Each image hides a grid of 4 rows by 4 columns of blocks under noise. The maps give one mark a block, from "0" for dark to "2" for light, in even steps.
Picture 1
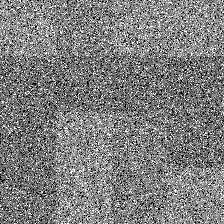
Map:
2122
0000
0210
0212
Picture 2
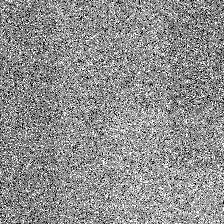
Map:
0110
0110
0121
0122
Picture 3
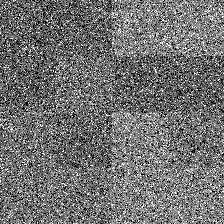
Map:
0022
0100
1021
1122
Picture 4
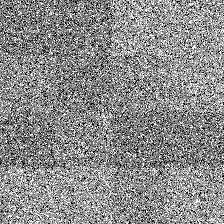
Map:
0022
1012
0100
2212
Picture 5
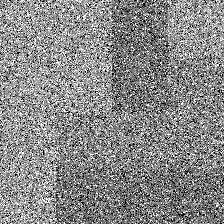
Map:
2202
2201
2111
2000
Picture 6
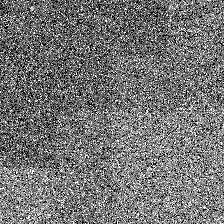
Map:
0001
0011
0122
2122
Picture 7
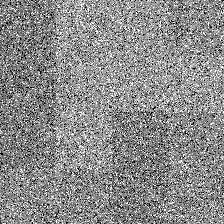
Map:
0221
0222
0201
1101
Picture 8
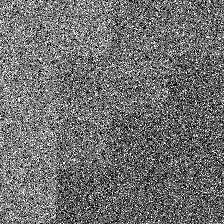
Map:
2211
2110
2100
2000
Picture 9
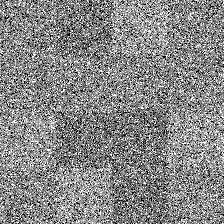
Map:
1021
1111
2002
1201
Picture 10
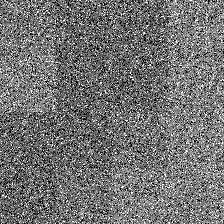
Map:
1002
2002
0012
0122
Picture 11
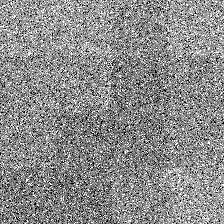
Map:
2212
1101
1001
0012
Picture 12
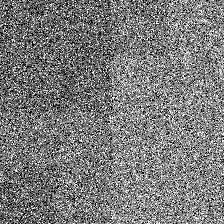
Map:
0012
0022
1122
0122
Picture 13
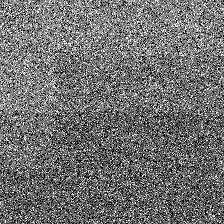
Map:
2222
2111
1000
0000
